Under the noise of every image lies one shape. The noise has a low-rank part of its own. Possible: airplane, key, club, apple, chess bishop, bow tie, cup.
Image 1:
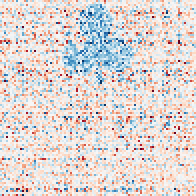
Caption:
blue club, top middle
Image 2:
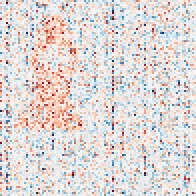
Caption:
red chess bishop
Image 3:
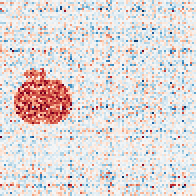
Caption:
red apple, middle left
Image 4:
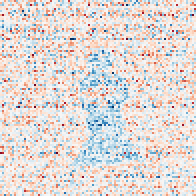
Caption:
blue chess bishop
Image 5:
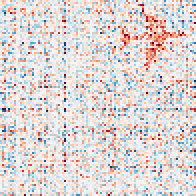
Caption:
red airplane, top right
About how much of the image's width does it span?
a third
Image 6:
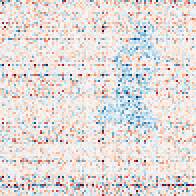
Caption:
blue chess bishop
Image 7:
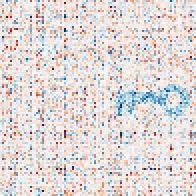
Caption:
blue key, middle right
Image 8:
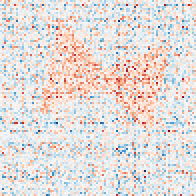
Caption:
red bow tie
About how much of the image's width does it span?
two thirds
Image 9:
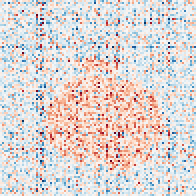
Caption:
red apple
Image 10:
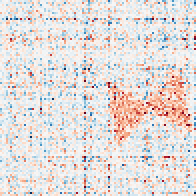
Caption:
red bow tie, middle right
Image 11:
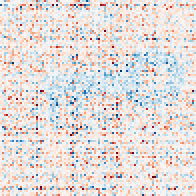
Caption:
blue key
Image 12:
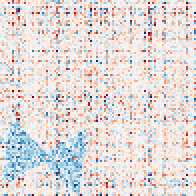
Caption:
blue bow tie, bottom left
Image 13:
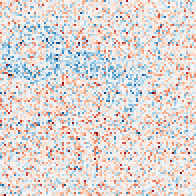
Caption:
blue key
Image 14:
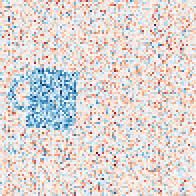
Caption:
blue cup, middle left
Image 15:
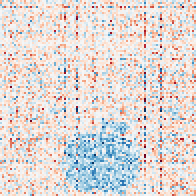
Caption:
blue apple, bottom middle
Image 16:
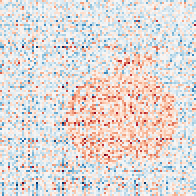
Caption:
red apple
